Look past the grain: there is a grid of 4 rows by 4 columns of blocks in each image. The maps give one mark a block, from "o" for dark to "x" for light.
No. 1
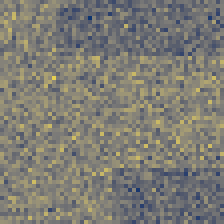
xooo
xxxx
xxxx
xxoo
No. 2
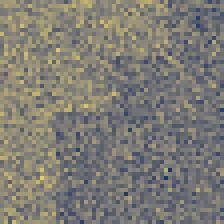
xxxo
xxoo
xooo
xooo
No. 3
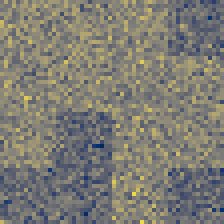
xxxo
xxxx
xoxx
ooxo
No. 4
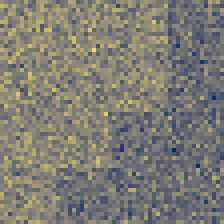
xxxo
xxxo
xxoo
xooo
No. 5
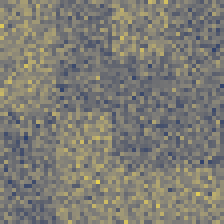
xoxo
xooo
oxoo
oxxx
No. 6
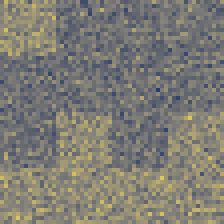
xooo
oooo
oxox
xxxx
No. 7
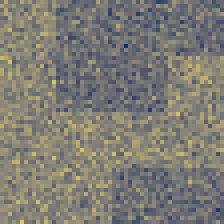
xooo
xoox
xxxx
xxoo
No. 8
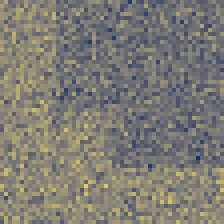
xooo
xooo
xxoo
xxxx
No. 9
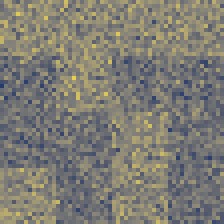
xxxx
oxoo
ooxo
xoxo
